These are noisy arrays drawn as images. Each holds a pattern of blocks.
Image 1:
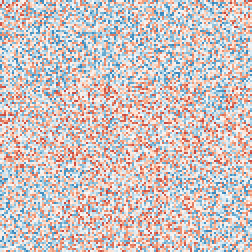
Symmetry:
left and right mirror each other
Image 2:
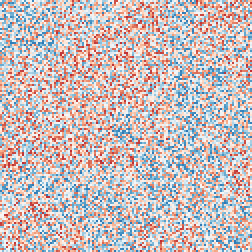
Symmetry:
mirrored about the diagonal from the top left
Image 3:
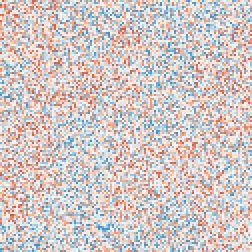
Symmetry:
the same after a half turn
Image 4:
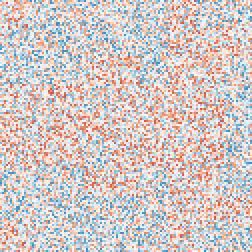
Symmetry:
top and bottom mirror each other
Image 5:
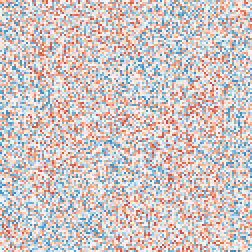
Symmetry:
the same after a half turn
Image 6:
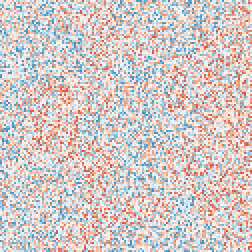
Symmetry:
top and bottom mirror each other
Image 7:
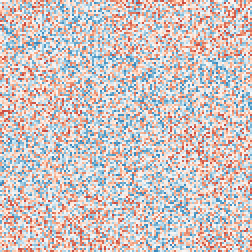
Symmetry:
the same after a half turn
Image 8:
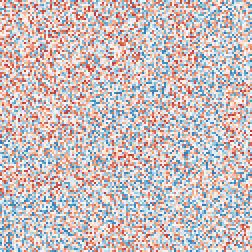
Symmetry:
mirrored about the diagonal from the top left
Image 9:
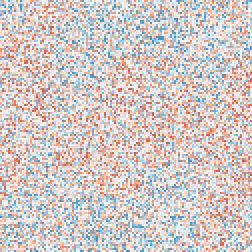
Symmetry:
the same after a half turn
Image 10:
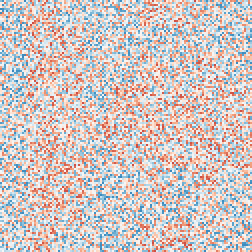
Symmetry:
top and bottom mirror each other
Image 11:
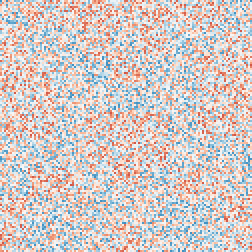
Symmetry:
left and right mirror each other
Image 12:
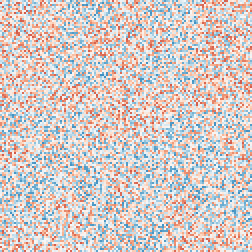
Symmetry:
left and right mirror each other
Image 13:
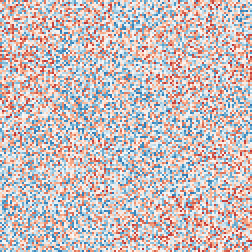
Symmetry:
mirrored about the diagonal from the bottom left
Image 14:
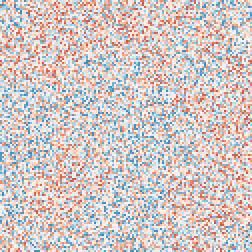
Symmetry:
mirrored about the diagonal from the bottom left
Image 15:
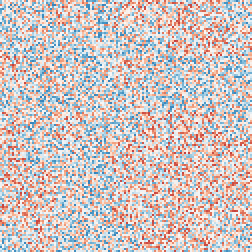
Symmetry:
mirrored about the diagonal from the top left
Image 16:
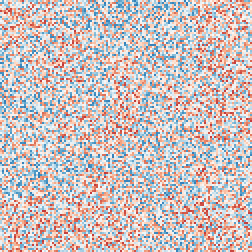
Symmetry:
mirrored about the diagonal from the top left
